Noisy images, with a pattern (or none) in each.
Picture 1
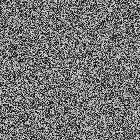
only noise
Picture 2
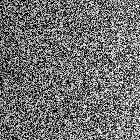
a smooth slope
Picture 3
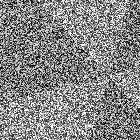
spokes from one point
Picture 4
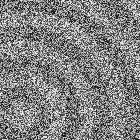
rings round one point
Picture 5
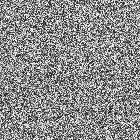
only noise
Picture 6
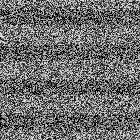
horizontal stripes
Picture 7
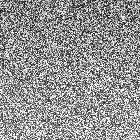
a smooth slope
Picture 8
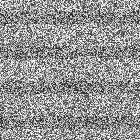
horizontal stripes
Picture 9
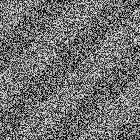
diagonal stripes
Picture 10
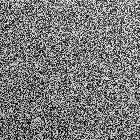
a smooth slope
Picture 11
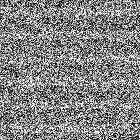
horizontal stripes
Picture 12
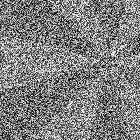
spokes from one point
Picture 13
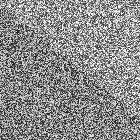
a sharp edge
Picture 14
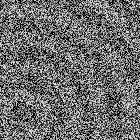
rings round one point
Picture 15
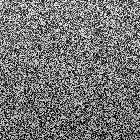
a smooth slope
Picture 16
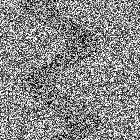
a wavy band
